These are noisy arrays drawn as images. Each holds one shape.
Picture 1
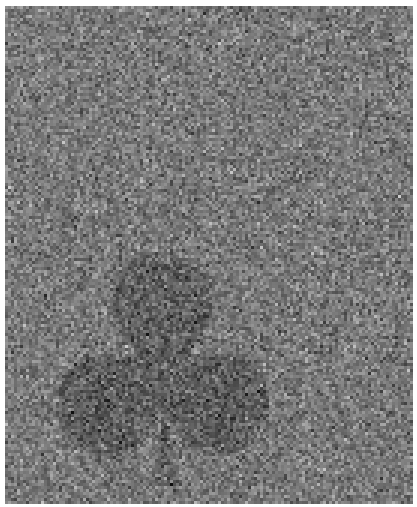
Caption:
dark club
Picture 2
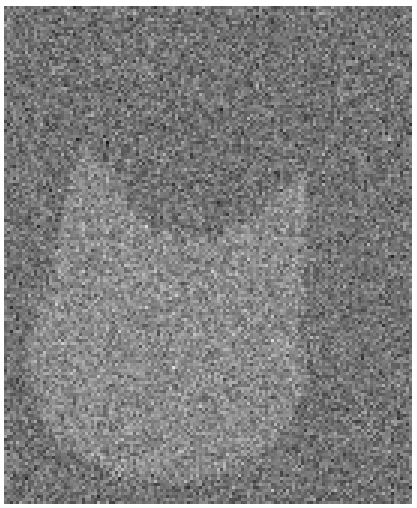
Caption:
light cat's head
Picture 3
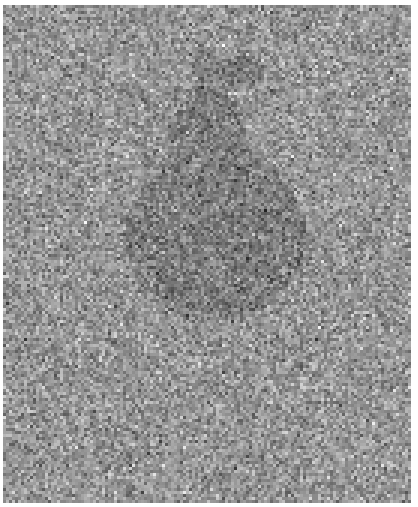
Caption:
dark pear
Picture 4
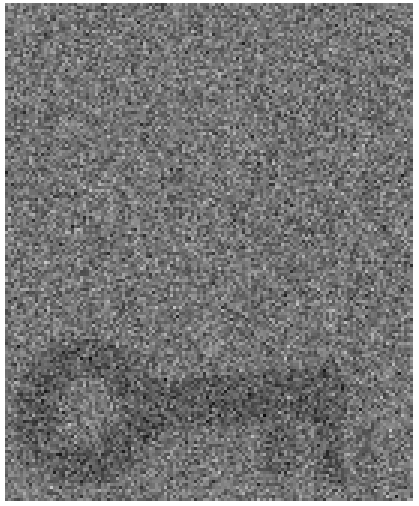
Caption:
dark key
